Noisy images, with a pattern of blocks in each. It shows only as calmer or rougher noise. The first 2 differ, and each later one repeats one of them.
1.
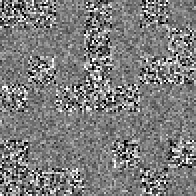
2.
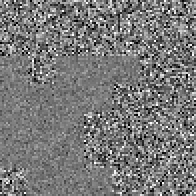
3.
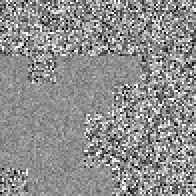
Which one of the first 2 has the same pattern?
2
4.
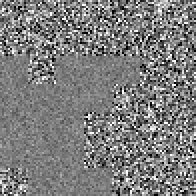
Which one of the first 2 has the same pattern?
2
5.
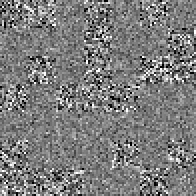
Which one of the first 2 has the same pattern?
1
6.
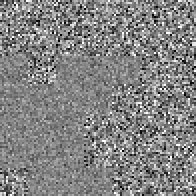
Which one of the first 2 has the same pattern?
2
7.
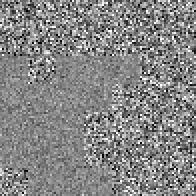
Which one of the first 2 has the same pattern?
2
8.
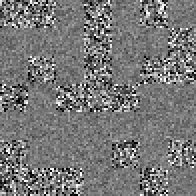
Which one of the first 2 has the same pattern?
1
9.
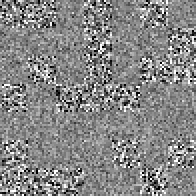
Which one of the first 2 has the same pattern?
1
